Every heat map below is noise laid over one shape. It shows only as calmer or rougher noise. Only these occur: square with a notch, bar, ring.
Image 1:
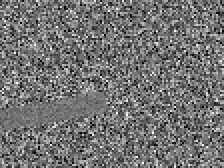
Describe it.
calm bar
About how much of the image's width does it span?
half
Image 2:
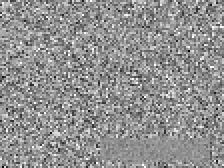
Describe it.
calm bar
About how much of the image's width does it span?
half
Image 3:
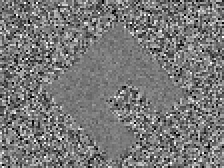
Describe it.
calm square with a notch
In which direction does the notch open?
down and right
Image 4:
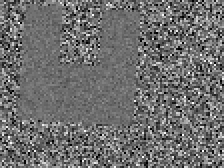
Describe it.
calm square with a notch
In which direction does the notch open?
up
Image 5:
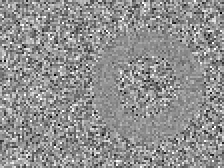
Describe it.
calm ring
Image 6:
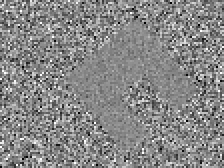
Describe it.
calm square with a notch
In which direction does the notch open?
down and right
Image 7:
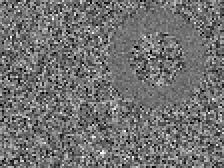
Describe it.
calm ring
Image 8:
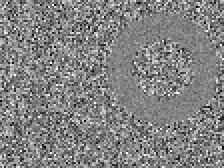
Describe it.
calm ring
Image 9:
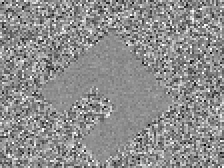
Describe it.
calm square with a notch
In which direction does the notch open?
down and left
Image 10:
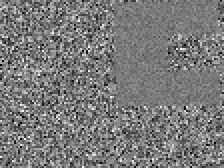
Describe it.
calm square with a notch
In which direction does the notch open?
right
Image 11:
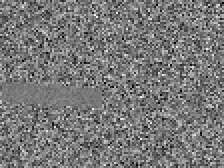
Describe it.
calm bar, middle left
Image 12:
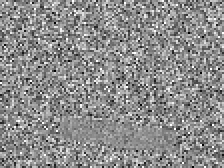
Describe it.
calm bar
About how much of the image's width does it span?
half
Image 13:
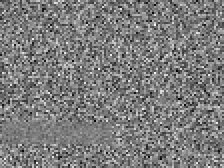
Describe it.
calm bar
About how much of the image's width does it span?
half
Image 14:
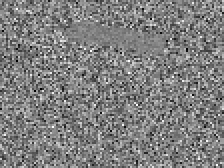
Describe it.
calm bar, top middle
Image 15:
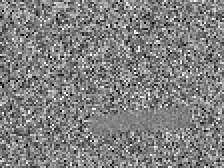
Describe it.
calm bar
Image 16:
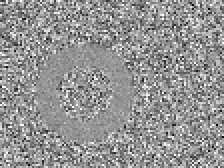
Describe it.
calm ring
